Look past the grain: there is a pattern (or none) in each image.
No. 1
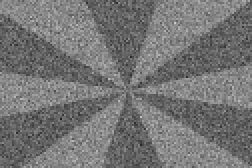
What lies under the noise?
spokes from one point
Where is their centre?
centre
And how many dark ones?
6
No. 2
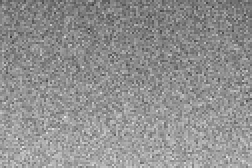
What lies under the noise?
a smooth slope
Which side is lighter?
bottom
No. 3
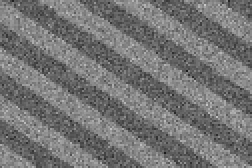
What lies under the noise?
diagonal stripes
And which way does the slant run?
top left to bottom right
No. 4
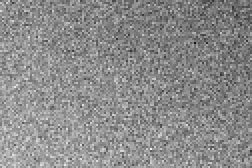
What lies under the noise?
a smooth slope
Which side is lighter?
bottom left
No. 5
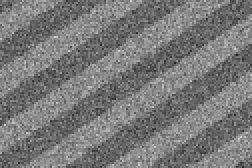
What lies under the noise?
diagonal stripes
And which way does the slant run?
bottom left to top right
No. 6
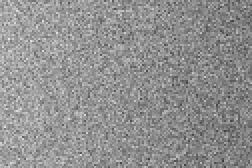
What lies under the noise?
a smooth slope
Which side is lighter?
left
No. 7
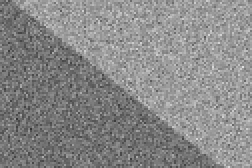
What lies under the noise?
a sharp edge
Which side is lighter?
top right
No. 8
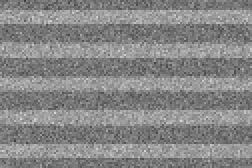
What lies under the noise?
horizontal stripes
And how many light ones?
5
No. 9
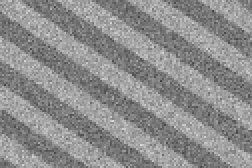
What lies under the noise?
diagonal stripes
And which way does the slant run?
top left to bottom right
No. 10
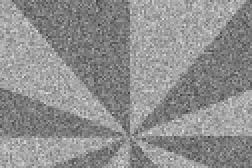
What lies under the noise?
spokes from one point
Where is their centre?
bottom middle
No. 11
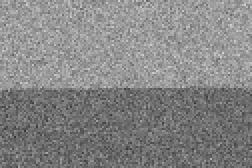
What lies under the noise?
a sharp edge
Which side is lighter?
top
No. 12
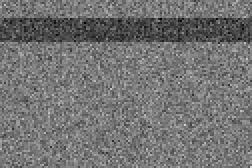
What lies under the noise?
one horizontal stripe
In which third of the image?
top
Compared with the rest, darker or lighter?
darker
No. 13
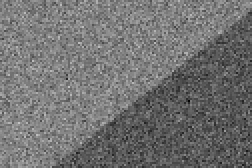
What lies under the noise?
a sharp edge
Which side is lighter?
top left
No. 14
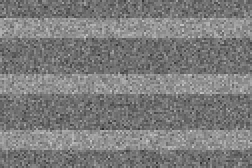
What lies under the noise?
horizontal stripes
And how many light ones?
3
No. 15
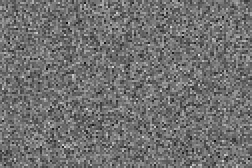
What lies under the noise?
only noise
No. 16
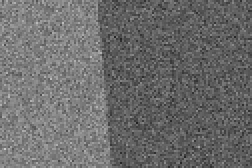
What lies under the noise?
a sharp edge
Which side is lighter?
left
